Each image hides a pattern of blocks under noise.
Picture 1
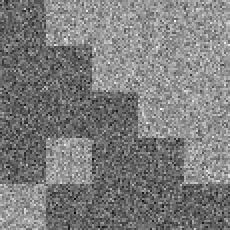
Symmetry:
mirrored about the diagonal from the bottom left
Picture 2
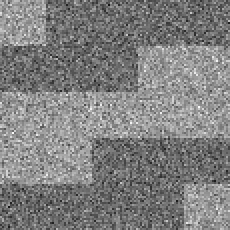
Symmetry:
the same after a half turn
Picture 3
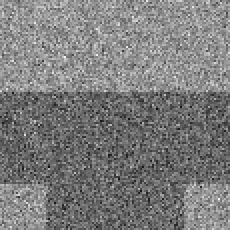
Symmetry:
left and right mirror each other
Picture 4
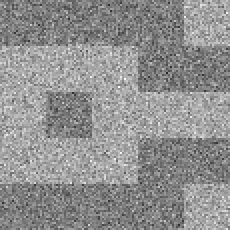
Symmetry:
top and bottom mirror each other
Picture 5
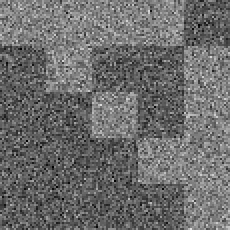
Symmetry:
mirrored about the diagonal from the bottom left
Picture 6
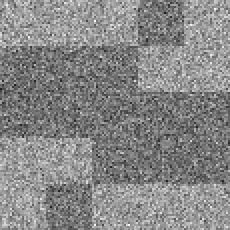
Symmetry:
the same after a half turn
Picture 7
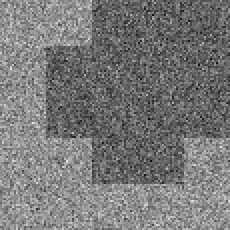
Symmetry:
mirrored about the diagonal from the bottom left
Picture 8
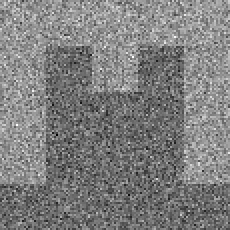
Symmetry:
left and right mirror each other
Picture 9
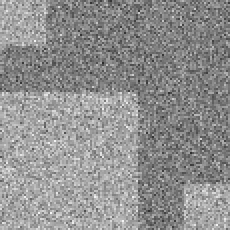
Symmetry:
mirrored about the diagonal from the bottom left
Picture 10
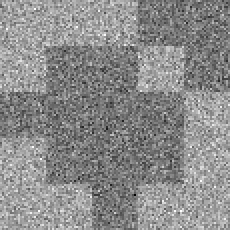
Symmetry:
mirrored about the diagonal from the bottom left
